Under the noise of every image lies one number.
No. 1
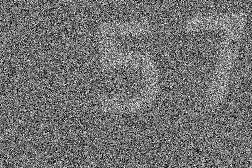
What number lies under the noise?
57
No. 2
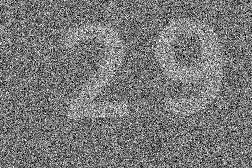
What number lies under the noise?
29
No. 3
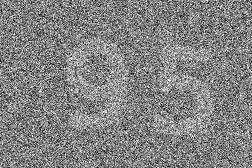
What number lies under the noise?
95
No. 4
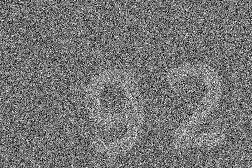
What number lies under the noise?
92
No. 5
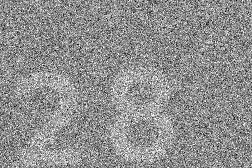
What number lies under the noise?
28
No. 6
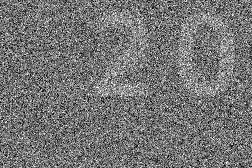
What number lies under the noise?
20
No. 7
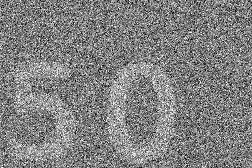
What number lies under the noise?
50
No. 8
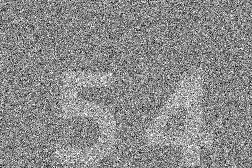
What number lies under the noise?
54
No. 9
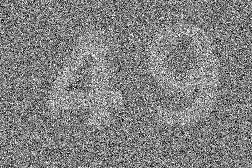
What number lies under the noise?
49
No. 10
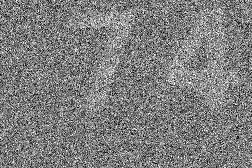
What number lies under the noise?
74
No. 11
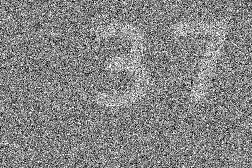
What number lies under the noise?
37
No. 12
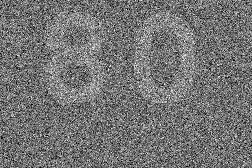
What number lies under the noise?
80
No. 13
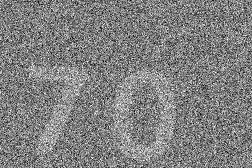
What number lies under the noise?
70
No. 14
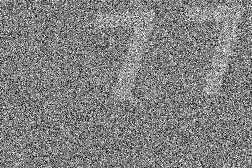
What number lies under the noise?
77
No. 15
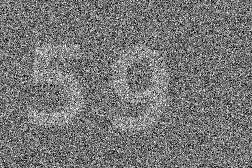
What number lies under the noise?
59
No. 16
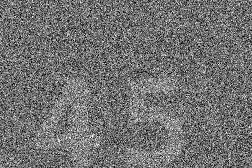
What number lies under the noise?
45
